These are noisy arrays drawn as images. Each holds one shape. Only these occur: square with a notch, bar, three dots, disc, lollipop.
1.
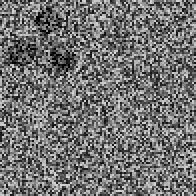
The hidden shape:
three dots
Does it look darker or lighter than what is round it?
darker
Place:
top left
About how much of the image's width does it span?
a third
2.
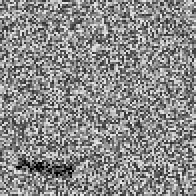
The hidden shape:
bar
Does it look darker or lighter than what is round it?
darker
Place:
bottom left
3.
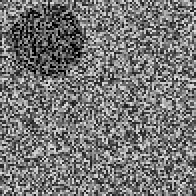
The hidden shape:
disc
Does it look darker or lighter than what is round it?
darker
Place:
top left
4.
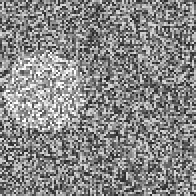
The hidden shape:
disc
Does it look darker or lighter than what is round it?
lighter
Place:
middle left
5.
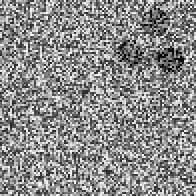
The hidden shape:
three dots
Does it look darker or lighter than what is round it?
darker
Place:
top right
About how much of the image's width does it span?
a third
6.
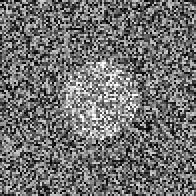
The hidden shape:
disc
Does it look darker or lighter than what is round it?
lighter
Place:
centre
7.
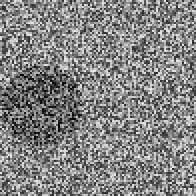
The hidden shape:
disc
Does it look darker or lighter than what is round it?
darker
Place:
middle left
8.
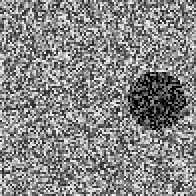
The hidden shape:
disc
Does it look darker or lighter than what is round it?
darker
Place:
middle right
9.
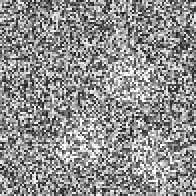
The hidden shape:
three dots
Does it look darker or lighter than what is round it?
lighter
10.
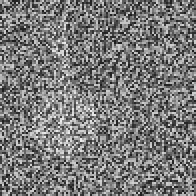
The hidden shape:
lollipop
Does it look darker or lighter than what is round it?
lighter
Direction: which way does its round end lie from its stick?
down
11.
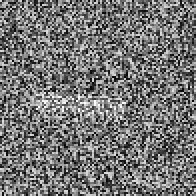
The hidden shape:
bar
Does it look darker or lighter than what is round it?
lighter
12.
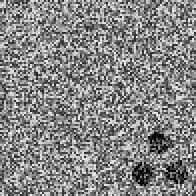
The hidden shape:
three dots
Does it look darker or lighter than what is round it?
darker
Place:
bottom right
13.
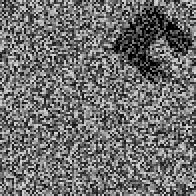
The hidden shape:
square with a notch
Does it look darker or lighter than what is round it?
darker
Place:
top right
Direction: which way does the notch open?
down and right
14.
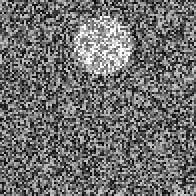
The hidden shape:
disc
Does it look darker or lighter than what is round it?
lighter
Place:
top middle
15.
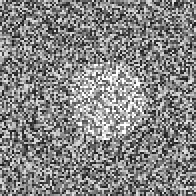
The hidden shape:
disc
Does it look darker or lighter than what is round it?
lighter
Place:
centre
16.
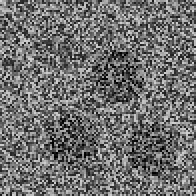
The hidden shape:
three dots
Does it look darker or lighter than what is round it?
darker
